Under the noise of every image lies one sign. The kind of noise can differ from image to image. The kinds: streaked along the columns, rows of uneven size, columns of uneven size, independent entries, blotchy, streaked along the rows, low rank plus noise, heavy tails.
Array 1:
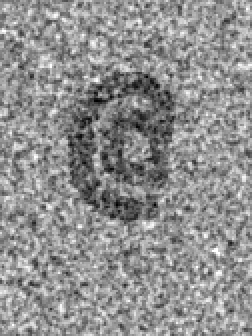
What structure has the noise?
blotchy
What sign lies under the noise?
at sign
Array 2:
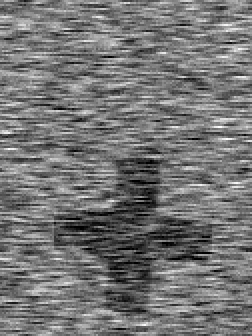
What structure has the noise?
streaked along the rows
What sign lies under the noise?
plus sign
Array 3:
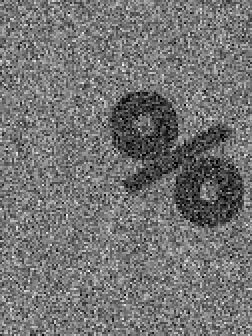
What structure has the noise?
independent entries
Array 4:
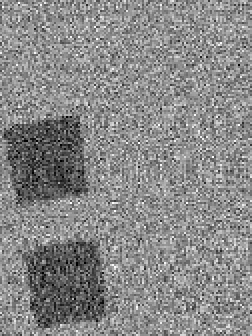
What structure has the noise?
low rank plus noise
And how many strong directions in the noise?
five to eight
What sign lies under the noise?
colon
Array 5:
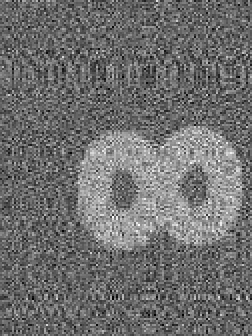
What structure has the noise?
low rank plus noise
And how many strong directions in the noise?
three or four
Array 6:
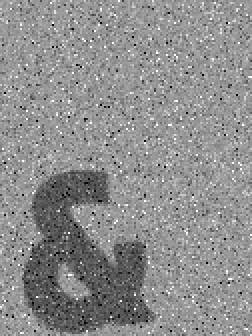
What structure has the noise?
heavy tails
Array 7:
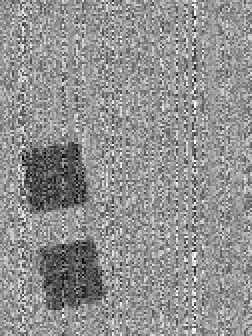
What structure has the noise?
columns of uneven size
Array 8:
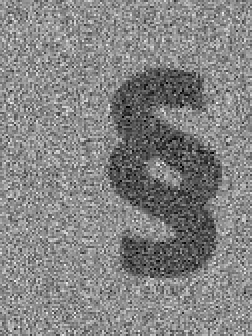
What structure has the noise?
low rank plus noise
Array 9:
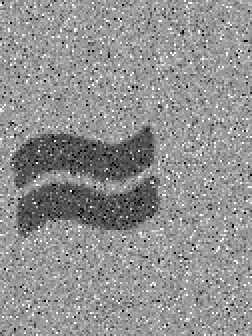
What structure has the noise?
heavy tails
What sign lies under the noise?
approximately sign
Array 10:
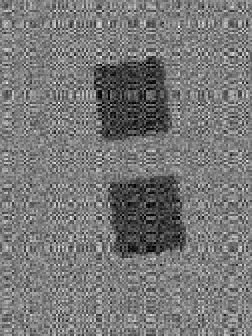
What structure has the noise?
low rank plus noise
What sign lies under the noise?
colon
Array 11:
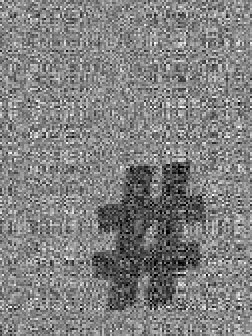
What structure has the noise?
low rank plus noise
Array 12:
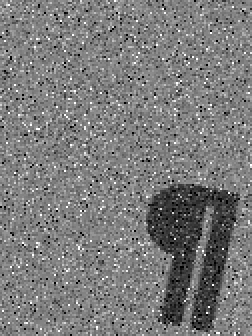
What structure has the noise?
heavy tails
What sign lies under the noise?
pilcrow
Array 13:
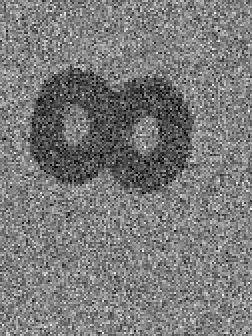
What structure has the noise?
independent entries
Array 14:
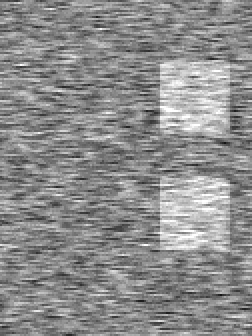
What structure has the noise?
streaked along the rows
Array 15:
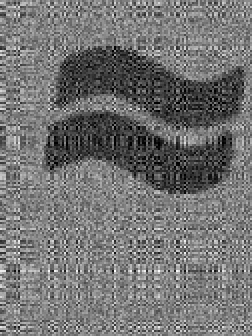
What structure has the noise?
low rank plus noise
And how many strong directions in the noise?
one
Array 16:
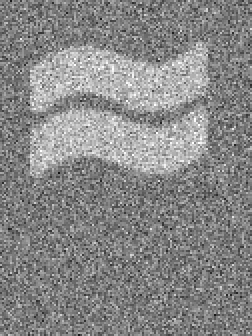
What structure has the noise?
independent entries
